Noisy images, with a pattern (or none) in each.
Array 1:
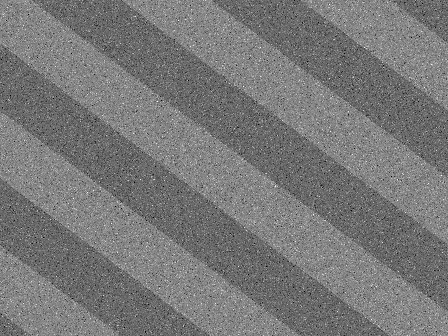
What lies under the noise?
diagonal stripes
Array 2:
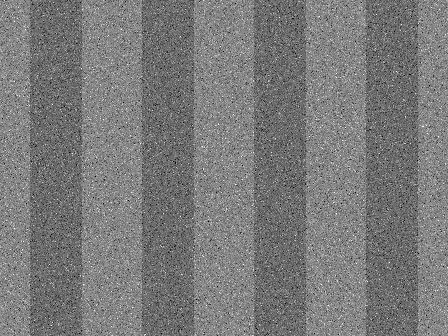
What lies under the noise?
vertical stripes
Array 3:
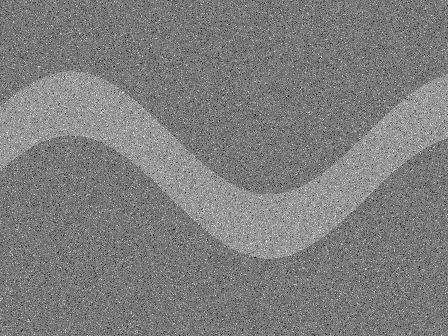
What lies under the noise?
a wavy band
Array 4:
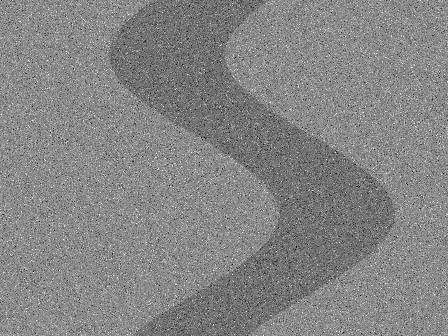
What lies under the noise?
a wavy band
